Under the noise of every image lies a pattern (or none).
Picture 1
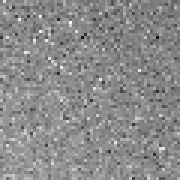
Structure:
a smooth slope
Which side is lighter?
bottom left
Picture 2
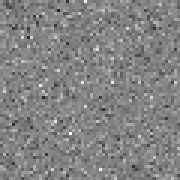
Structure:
only noise
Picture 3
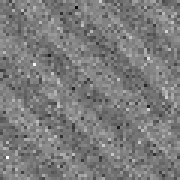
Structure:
diagonal stripes
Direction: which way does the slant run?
top left to bottom right
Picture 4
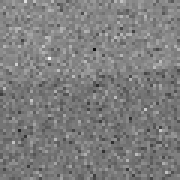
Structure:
a sharp edge
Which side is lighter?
top
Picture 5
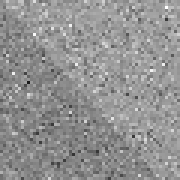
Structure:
a sharp edge
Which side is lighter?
top right
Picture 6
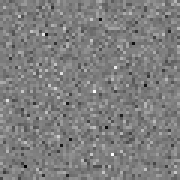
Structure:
only noise
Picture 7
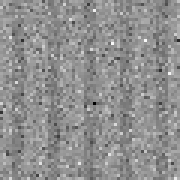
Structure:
vertical stripes
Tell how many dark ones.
5
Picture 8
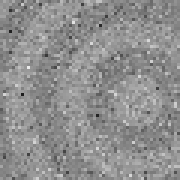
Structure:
rings round one point
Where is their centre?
middle right
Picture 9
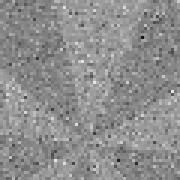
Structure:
spokes from one point
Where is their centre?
bottom middle
